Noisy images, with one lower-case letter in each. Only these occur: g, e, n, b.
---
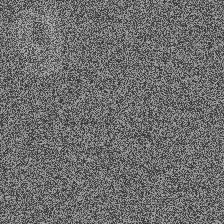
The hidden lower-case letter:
g
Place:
top left
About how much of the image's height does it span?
a third
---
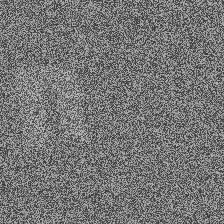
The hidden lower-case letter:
n
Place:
middle left
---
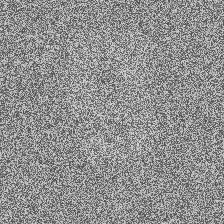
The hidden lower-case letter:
g
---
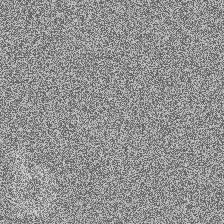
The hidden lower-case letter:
b
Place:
bottom left
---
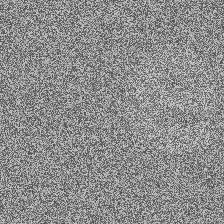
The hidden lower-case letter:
e
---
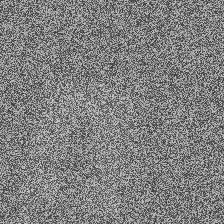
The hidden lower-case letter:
n
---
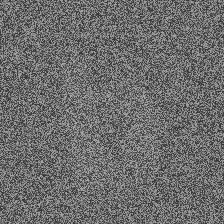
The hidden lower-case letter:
b
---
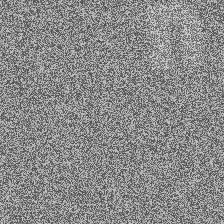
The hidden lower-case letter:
n
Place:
top right
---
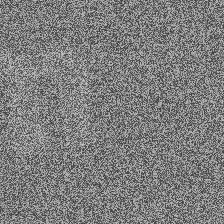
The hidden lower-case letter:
n
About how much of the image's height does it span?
half
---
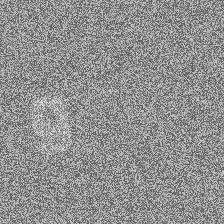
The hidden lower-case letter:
g
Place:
middle left
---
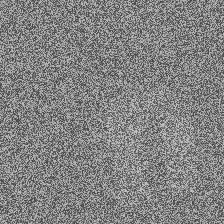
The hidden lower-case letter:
n
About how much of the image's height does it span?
half
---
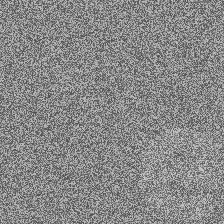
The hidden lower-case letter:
e
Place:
bottom right
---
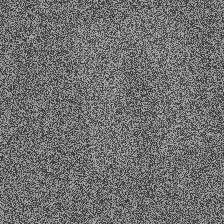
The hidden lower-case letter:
n
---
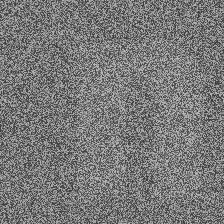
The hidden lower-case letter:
n
